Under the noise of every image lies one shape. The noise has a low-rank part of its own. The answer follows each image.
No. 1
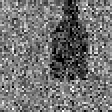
bottle
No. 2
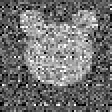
bear's head
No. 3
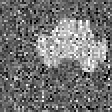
car
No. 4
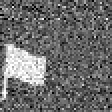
flag
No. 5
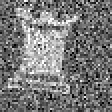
chess rook
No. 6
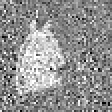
chess knight
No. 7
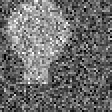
light bulb
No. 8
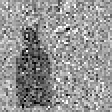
bottle
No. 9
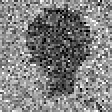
light bulb
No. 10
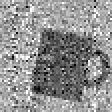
cup
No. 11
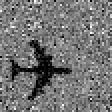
airplane
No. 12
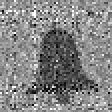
bell
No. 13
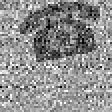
telephone
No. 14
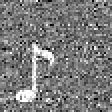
musical note
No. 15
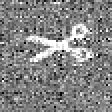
pair of scissors
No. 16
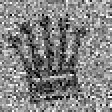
chess queen
